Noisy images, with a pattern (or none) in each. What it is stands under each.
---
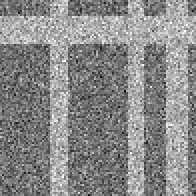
bands of rows crossing bands of columns
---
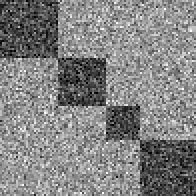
blocks along the diagonal
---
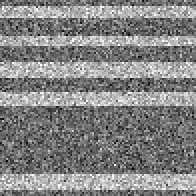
bands of rows
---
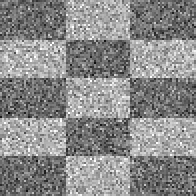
a checkerboard
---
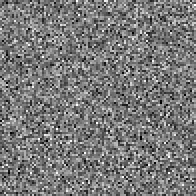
only noise
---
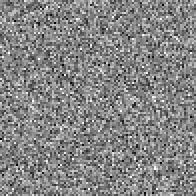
only noise
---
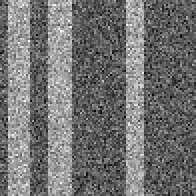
bands of columns
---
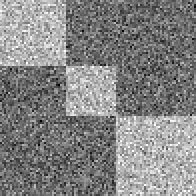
blocks along the diagonal
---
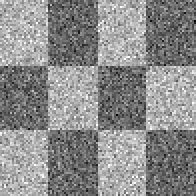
a checkerboard
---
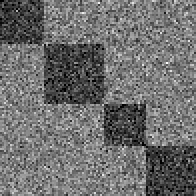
blocks along the diagonal
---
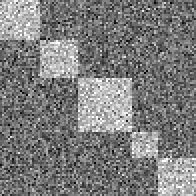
blocks along the diagonal
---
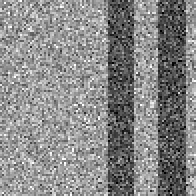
bands of columns
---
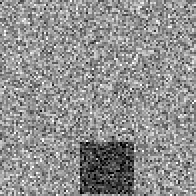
one block
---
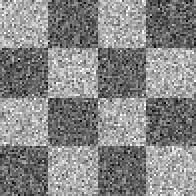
a checkerboard
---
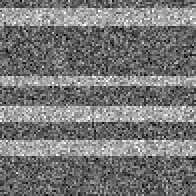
bands of rows
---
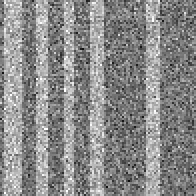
bands of columns
